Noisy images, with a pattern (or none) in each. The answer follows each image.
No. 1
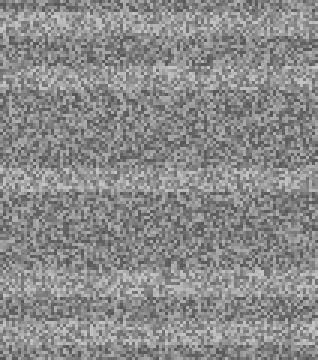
bands of rows
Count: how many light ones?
5
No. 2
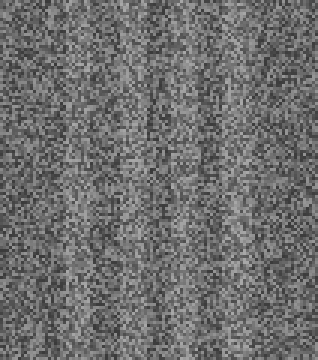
bands of columns
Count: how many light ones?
4
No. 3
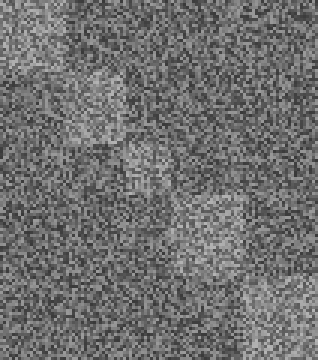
blocks along the diagonal
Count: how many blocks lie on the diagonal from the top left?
5
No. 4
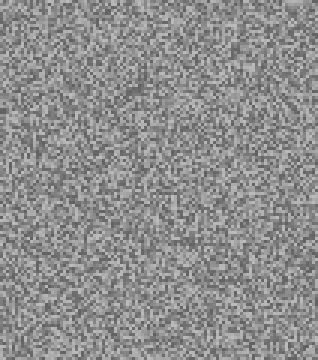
only noise
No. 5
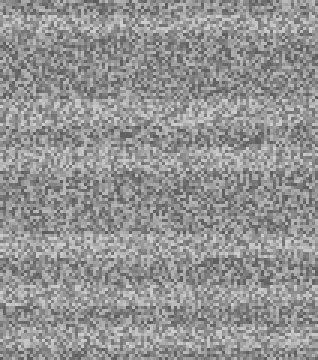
bands of rows
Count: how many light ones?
6
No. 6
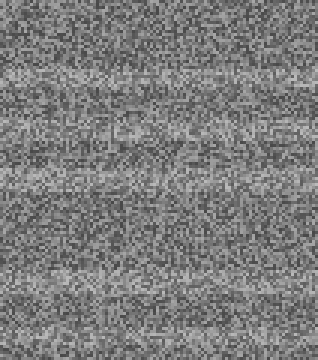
bands of rows
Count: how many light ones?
5
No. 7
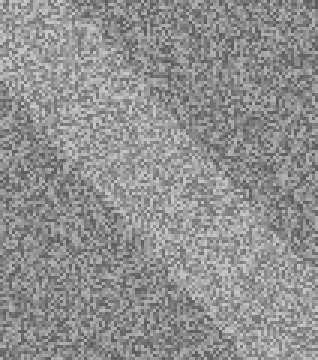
a diagonal band
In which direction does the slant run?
top left to bottom right
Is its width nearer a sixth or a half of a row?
a half
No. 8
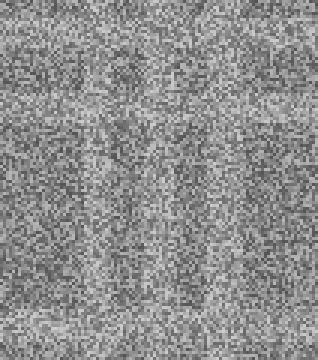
bands of rows crossing bands of columns
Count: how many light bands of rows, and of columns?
3 and 3
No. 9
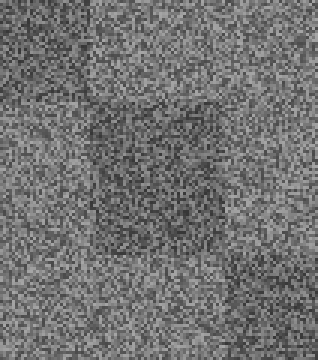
blocks along the diagonal
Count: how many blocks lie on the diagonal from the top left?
3
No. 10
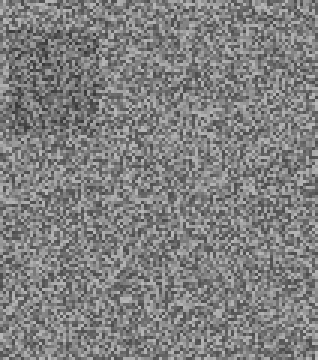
one block
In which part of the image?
top left
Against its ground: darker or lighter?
darker
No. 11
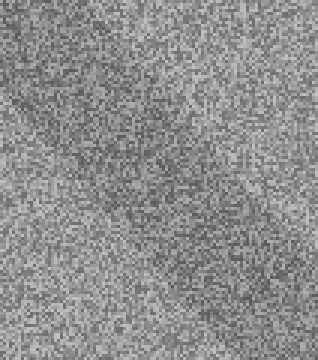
a diagonal band
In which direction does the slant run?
top left to bottom right
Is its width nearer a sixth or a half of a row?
a half
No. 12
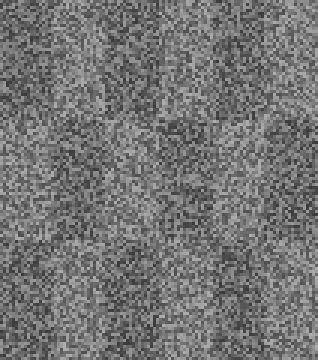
a checkerboard
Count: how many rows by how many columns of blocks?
3 by 6
